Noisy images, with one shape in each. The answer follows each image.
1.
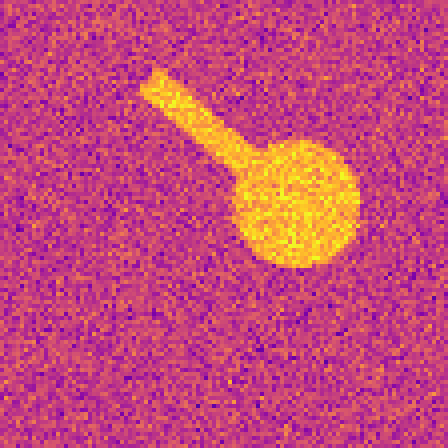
light lollipop
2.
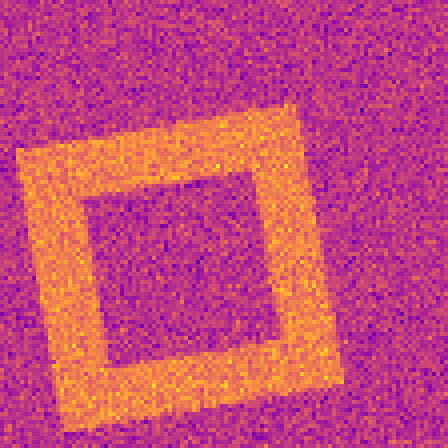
light square frame
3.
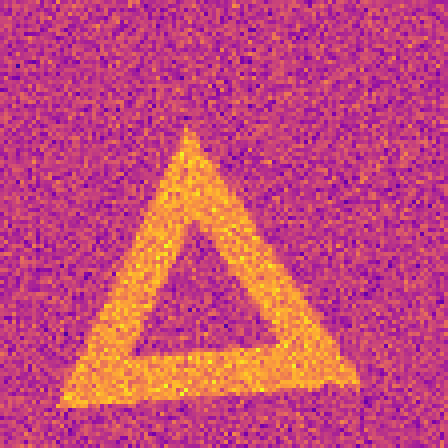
light triangle frame
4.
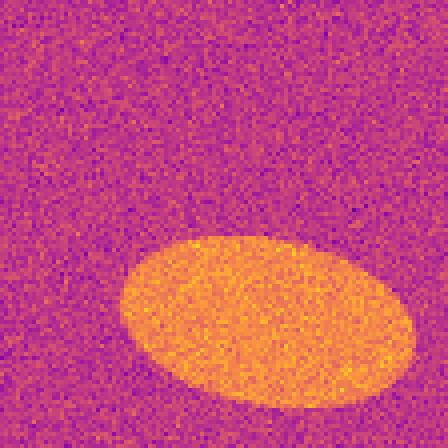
light ellipse
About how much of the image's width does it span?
two thirds
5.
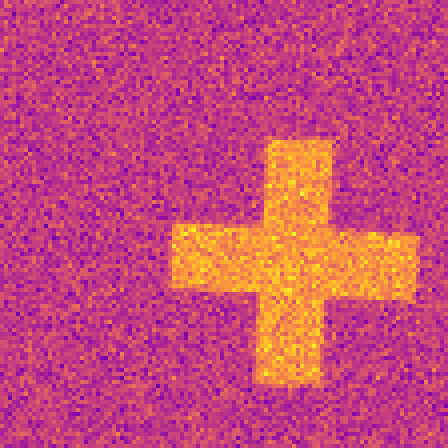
light cross
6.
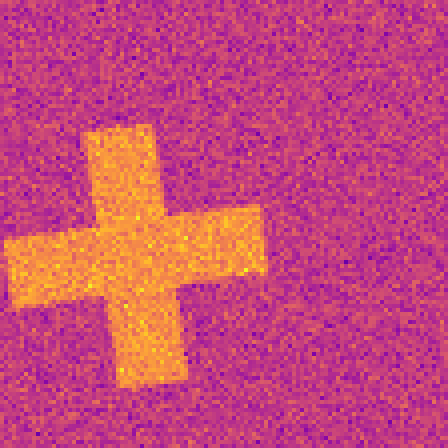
light cross
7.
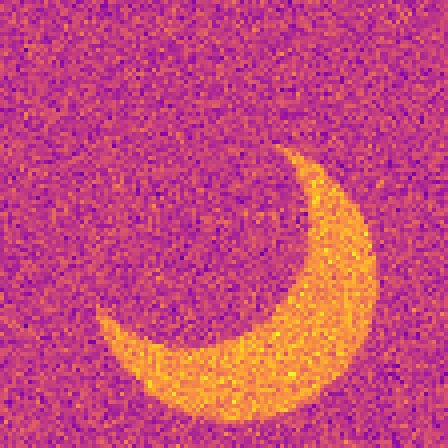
light crescent
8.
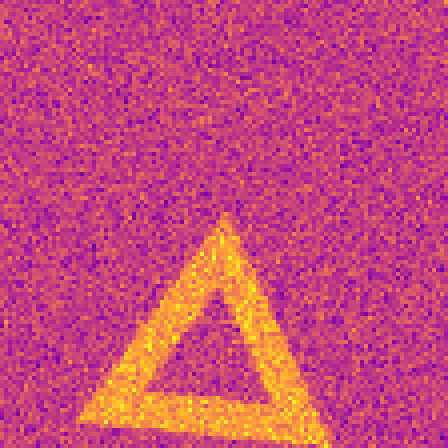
light triangle frame
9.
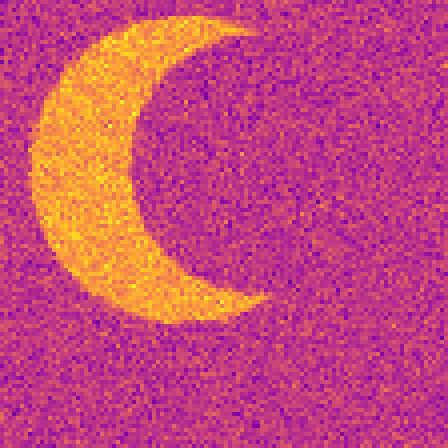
light crescent
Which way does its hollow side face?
right
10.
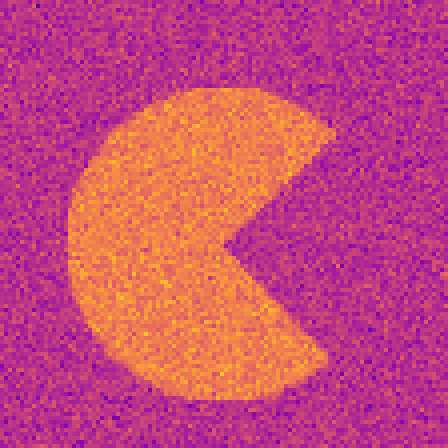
light disc with a wedge cut out
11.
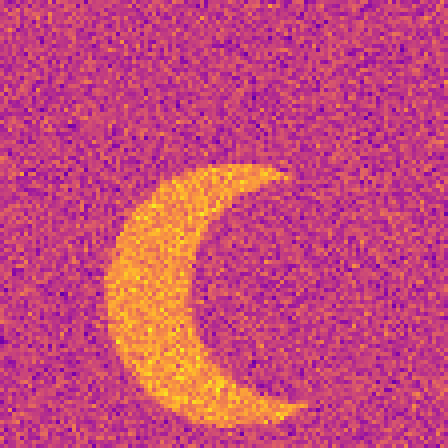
light crescent
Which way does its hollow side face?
right
